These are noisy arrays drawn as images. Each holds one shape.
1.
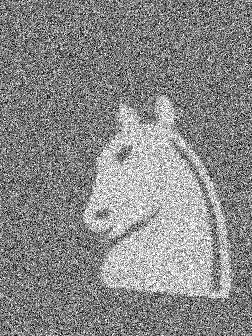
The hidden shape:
chess knight
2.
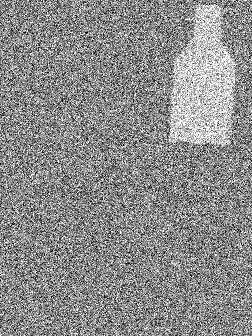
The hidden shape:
bottle
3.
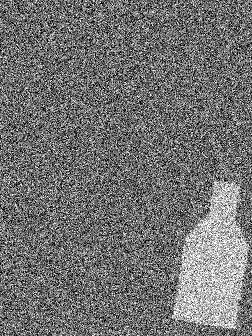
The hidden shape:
bottle
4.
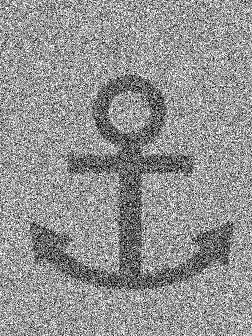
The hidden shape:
anchor
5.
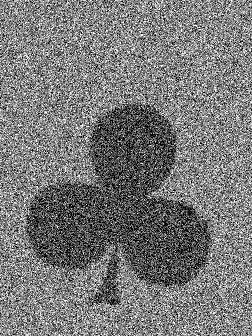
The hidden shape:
club
